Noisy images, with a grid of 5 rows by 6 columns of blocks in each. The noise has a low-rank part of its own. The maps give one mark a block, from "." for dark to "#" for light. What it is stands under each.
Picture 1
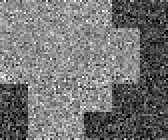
# # # # . .
# # # # # .
# # # # # .
. # # # . .
. # # . . .
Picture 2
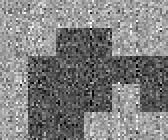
# # # # # #
# # . . # #
# . . . . .
# . . . # .
# . . # # #
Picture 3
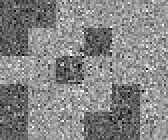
. . # # # #
. # # . # #
# # . # # #
. # # # . #
. # # . . #
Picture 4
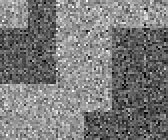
# . # # # #
. . # # . .
. . # # . .
# # # # . .
# # # . . .
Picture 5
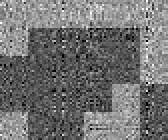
# # # # # #
# . . . . #
. . . . . #
. . . . # .
# . . # # .
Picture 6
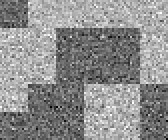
. # # # # #
# # . . . #
# # . . . #
# . . # # .
. . . # # .
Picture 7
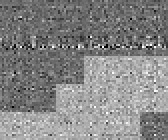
. . . . . .
. . . . . .
. . . # # #
. . # # # #
# # # # # .
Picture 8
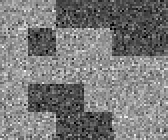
# # . . . .
# . # # . .
# # # # # #
# . . # # #
# # . . # #
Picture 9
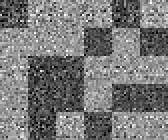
. # # # . #
# # # . # .
# . . # # #
# . . # . .
# . # . # #
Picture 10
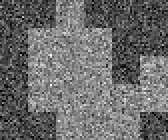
. . # . . .
. # # # . .
. # # # . #
. # # # # #
. . # # # .
